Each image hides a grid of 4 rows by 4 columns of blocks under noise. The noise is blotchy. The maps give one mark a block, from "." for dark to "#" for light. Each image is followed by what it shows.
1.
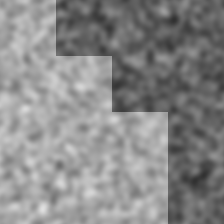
# . . .
# # . .
# # # .
# # # .
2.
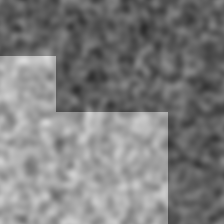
. . . .
# . . .
# # # .
# # # .
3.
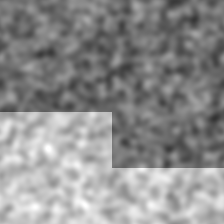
. . . .
. . . .
# # . .
# # # #
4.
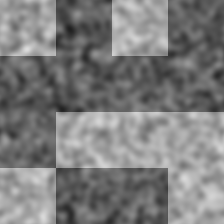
# . # .
. . . .
. # # #
# . . #
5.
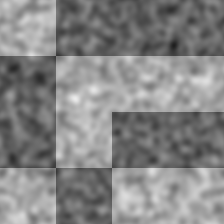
# . . .
. # # #
. # . .
# . # #
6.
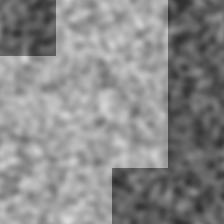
. # # .
# # # .
# # # .
# # . .
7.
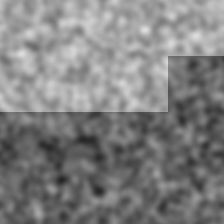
# # # #
# # # .
. . . .
. . . .
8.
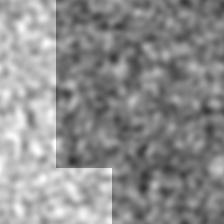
# . . .
# . . .
# . . .
# # . .
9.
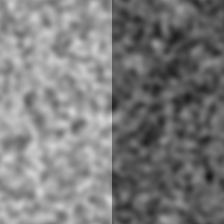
# # . .
# # . .
# # . .
# # . .
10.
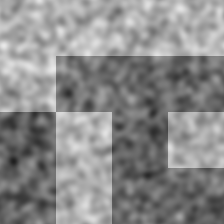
# # # #
# . . .
. # . #
. # . .
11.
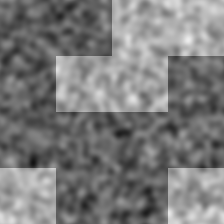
. . # #
. # # .
. . . .
# . . #
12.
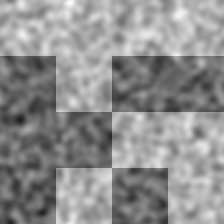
# # # #
. # . .
. . # #
. # . #
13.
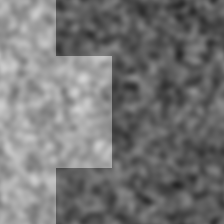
# . . .
# # . .
# # . .
# . . .
